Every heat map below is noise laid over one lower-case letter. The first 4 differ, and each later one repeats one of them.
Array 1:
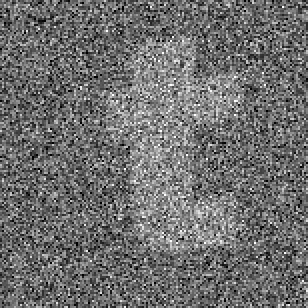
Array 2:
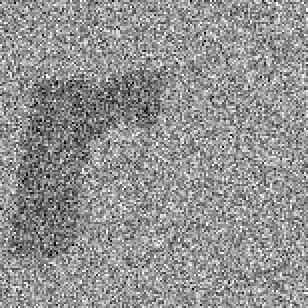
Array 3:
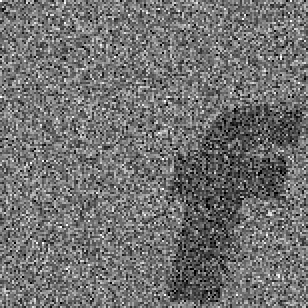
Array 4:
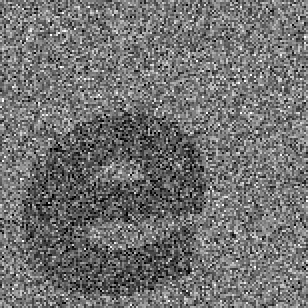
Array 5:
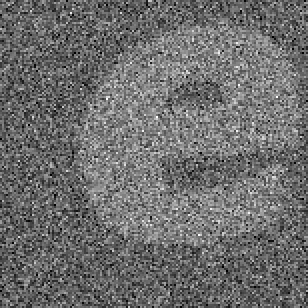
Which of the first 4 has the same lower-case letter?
4
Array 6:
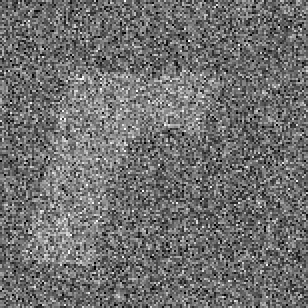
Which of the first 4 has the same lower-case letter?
2
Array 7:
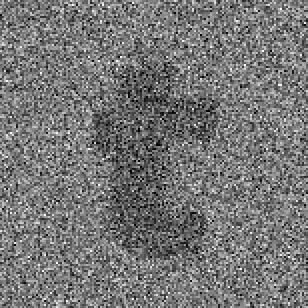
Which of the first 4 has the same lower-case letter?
1
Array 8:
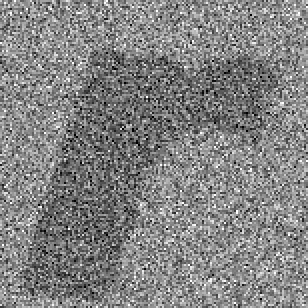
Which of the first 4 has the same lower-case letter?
2
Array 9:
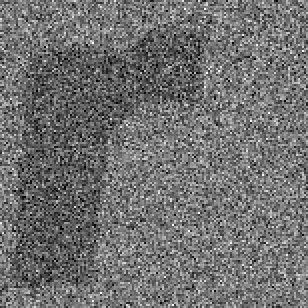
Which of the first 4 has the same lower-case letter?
2
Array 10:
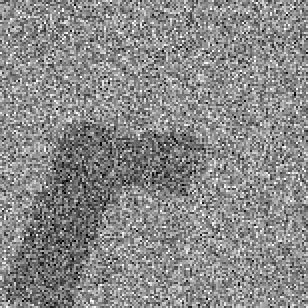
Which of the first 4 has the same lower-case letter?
2
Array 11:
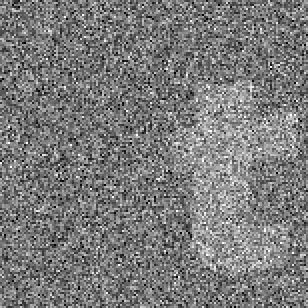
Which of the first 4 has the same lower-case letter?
1
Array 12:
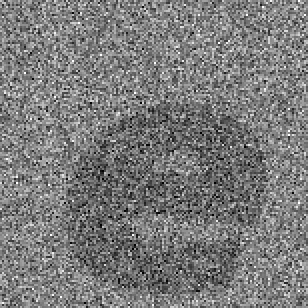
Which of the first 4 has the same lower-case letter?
4
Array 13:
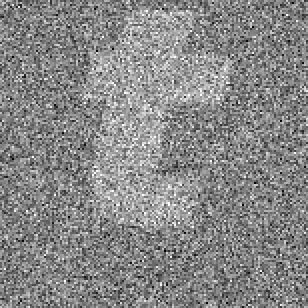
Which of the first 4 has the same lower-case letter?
1
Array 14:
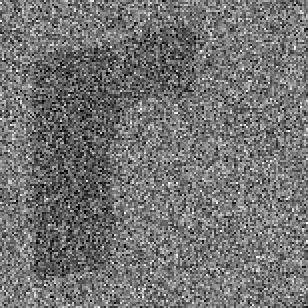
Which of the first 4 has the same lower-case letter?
2
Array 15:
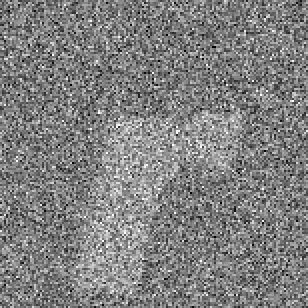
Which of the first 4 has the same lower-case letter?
2
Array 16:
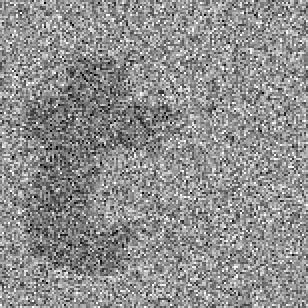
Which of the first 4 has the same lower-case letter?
1
